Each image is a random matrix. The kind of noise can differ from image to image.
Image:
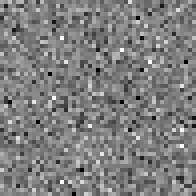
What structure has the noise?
heavy tails
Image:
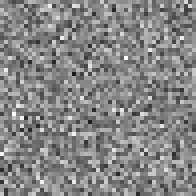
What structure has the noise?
independent entries
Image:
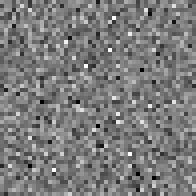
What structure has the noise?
heavy tails
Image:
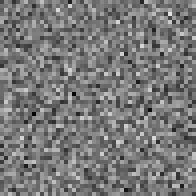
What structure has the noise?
independent entries
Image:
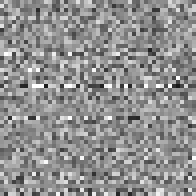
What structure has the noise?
rows of uneven size
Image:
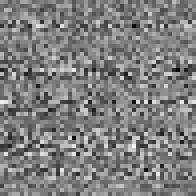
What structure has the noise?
rows of uneven size
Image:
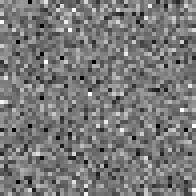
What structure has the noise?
heavy tails
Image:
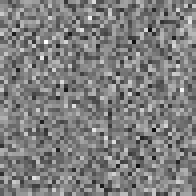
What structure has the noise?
independent entries
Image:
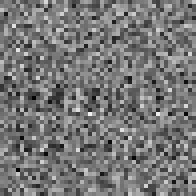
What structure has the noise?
low rank plus noise
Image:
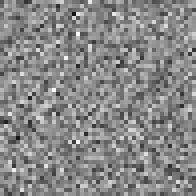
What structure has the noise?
independent entries
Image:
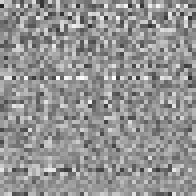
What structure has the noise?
rows of uneven size
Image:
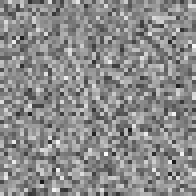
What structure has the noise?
independent entries
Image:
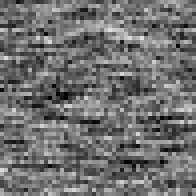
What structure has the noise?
streaked along the rows
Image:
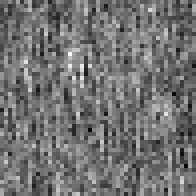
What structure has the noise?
streaked along the columns
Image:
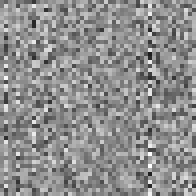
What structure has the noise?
columns of uneven size
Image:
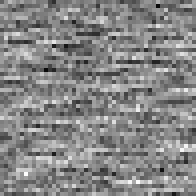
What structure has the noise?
streaked along the rows
